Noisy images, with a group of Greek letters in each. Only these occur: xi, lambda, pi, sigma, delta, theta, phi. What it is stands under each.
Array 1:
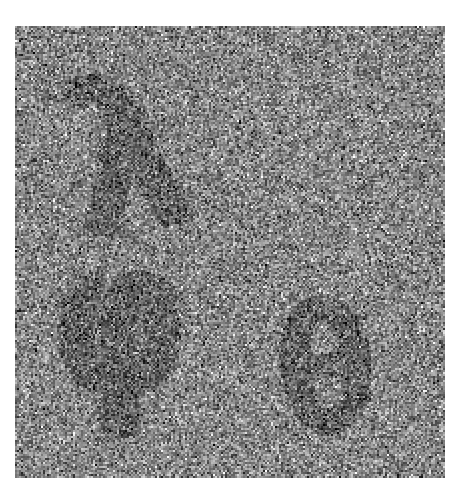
top left: lambda; bottom left: phi; bottom right: theta
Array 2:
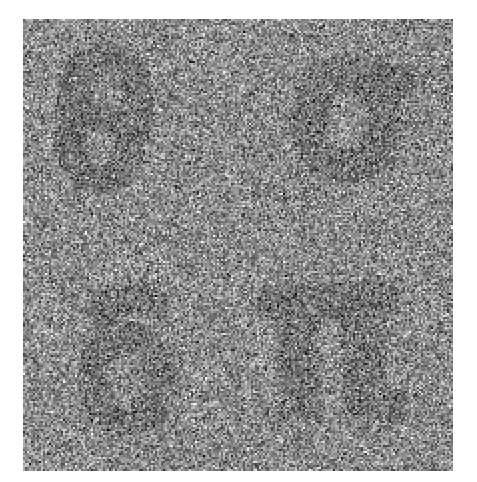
top left: theta; top right: sigma; bottom left: delta; bottom right: pi
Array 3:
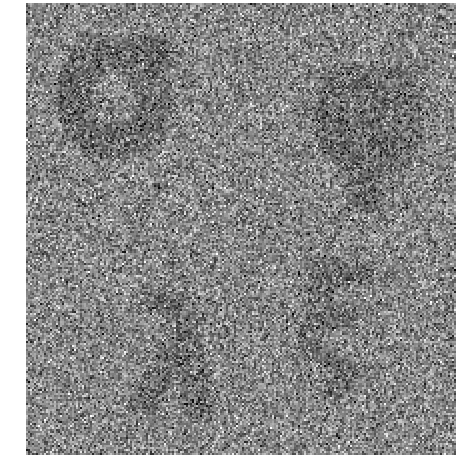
top left: sigma; top right: phi; bottom left: lambda; bottom right: xi
